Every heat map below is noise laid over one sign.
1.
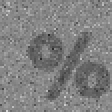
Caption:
dark percent sign
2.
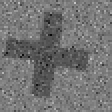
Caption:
dark plus sign
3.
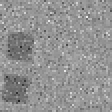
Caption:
dark colon
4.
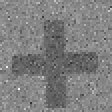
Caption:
dark plus sign
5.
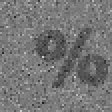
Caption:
dark percent sign
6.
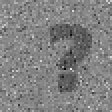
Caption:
dark question mark
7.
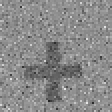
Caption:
dark plus sign
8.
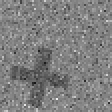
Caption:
dark plus sign
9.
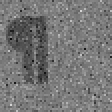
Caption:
dark pilcrow
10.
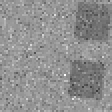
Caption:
dark colon
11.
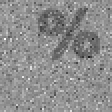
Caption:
dark percent sign
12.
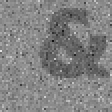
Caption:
dark ampersand
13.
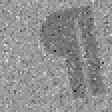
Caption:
dark pilcrow
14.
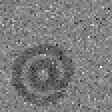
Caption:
dark at sign
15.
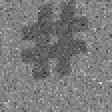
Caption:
dark hash sign
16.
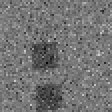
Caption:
dark colon
